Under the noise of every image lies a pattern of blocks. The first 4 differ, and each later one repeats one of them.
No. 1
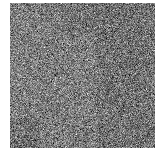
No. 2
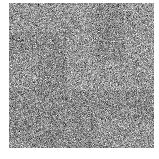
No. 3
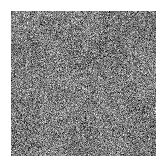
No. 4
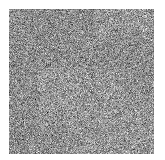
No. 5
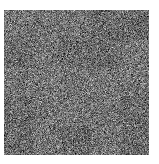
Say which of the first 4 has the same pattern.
3
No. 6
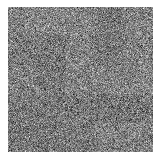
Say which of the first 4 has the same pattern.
2
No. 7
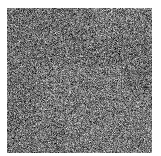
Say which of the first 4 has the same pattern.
4
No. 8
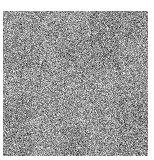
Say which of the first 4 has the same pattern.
3
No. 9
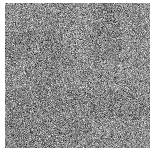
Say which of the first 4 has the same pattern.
2
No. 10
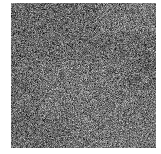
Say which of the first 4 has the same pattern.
4
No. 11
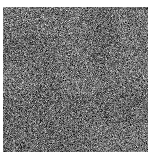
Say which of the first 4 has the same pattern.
2
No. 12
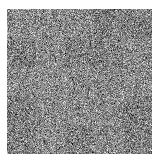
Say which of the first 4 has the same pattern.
3
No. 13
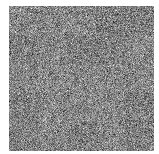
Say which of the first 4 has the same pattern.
3
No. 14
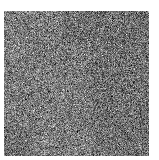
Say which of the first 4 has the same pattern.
1
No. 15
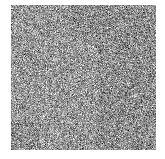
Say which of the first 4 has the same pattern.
1
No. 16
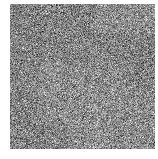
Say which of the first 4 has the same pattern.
4
